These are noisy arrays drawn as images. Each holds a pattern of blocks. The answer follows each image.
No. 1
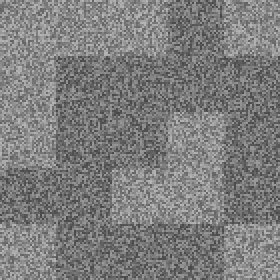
mirrored about the diagonal from the top left
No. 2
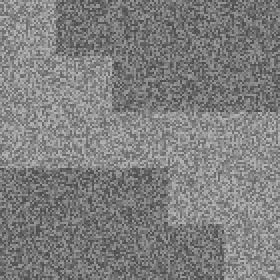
the same after a half turn
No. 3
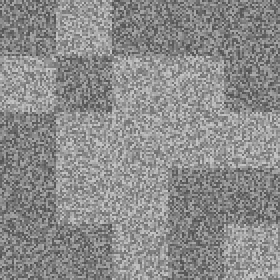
mirrored about the diagonal from the top left
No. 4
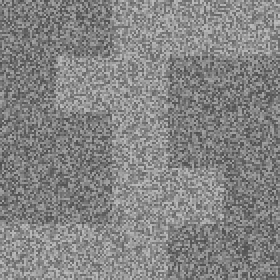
the same after a half turn
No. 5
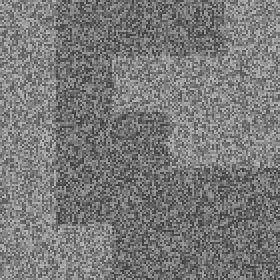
no symmetry
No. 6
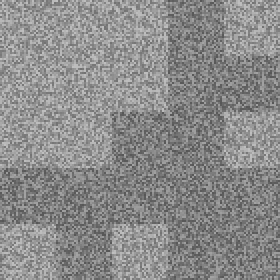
mirrored about the diagonal from the top left
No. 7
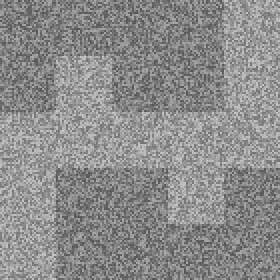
the same after a half turn
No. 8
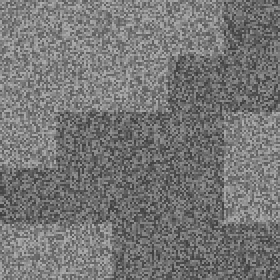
no symmetry
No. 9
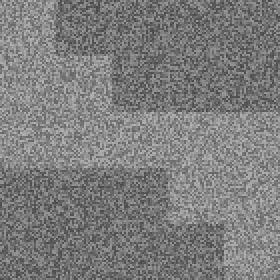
the same after a half turn
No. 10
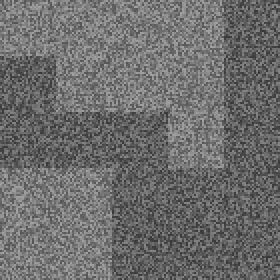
no symmetry
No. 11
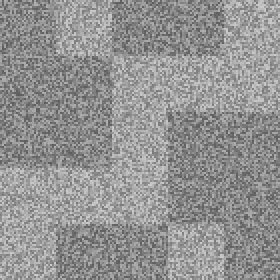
the same after a half turn
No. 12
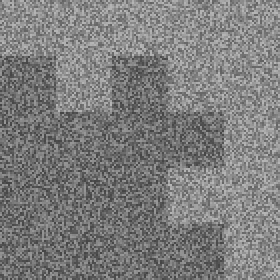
mirrored about the diagonal from the bottom left
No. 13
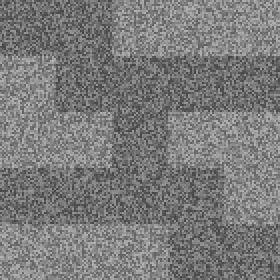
the same after a half turn
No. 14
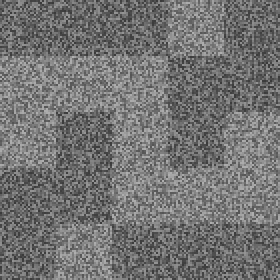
the same after a half turn
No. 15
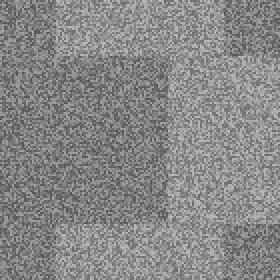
top and bottom mirror each other
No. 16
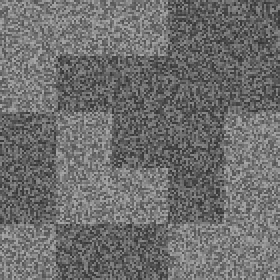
mirrored about the diagonal from the bottom left
